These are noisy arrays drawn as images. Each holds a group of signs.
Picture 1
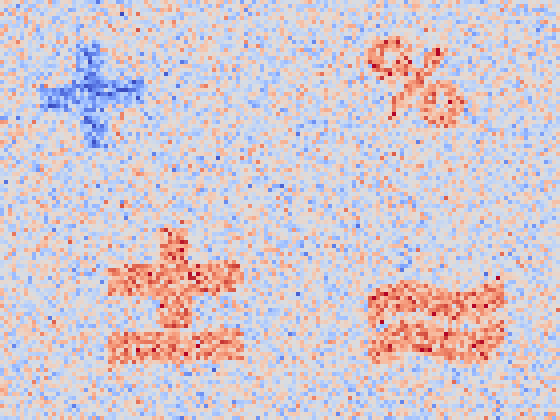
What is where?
top left: blue plus sign; top right: red percent sign; bottom left: red plus-minus sign; bottom right: red approximately sign
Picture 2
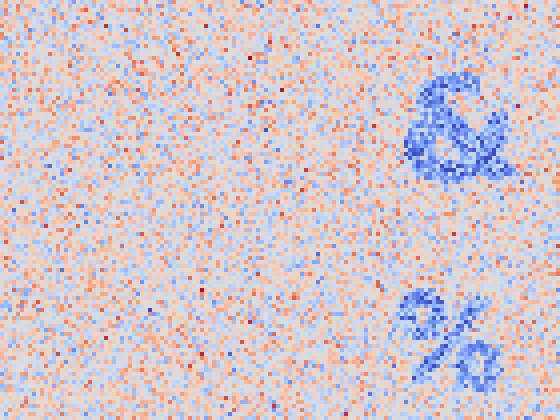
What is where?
top right: blue ampersand; bottom right: blue percent sign
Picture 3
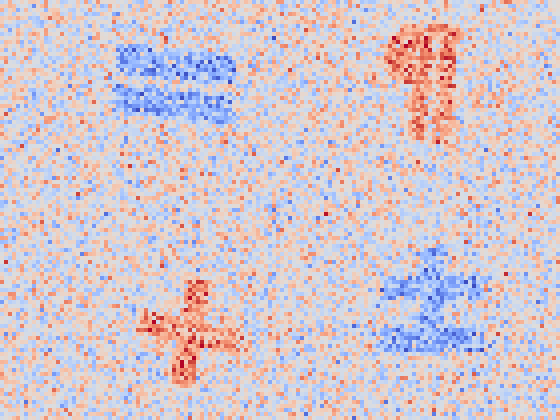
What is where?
top left: blue equals sign; top right: red pilcrow; bottom left: red plus sign; bottom right: blue plus-minus sign
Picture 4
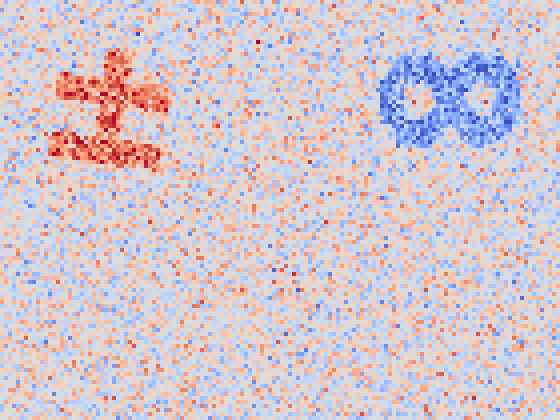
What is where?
top left: red plus-minus sign; top right: blue infinity sign
